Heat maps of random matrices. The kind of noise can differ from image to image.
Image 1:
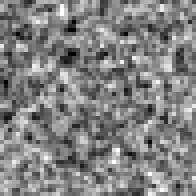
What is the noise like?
blotchy
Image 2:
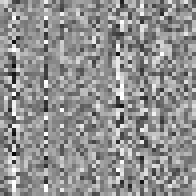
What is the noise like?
columns of uneven size
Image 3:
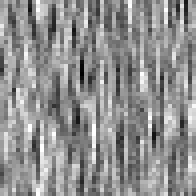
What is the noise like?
streaked along the columns
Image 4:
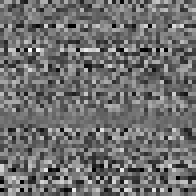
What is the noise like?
rows of uneven size
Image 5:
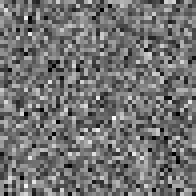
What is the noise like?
independent entries
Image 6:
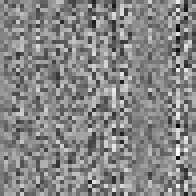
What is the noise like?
columns of uneven size
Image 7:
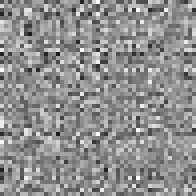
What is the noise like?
low rank plus noise
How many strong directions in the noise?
two
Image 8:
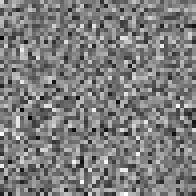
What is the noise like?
low rank plus noise
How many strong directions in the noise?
five to eight
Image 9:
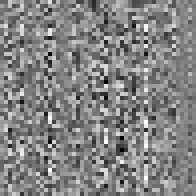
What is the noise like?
columns of uneven size
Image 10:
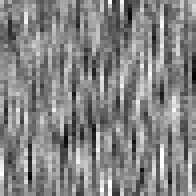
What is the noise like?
streaked along the columns
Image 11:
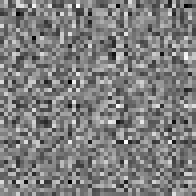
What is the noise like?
low rank plus noise
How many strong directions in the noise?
three or four
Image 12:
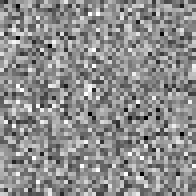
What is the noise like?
independent entries
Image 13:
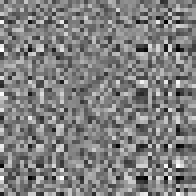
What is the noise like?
low rank plus noise
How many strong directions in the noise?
one
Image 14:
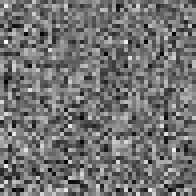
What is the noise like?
low rank plus noise
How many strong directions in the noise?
five to eight
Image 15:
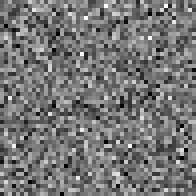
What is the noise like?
independent entries
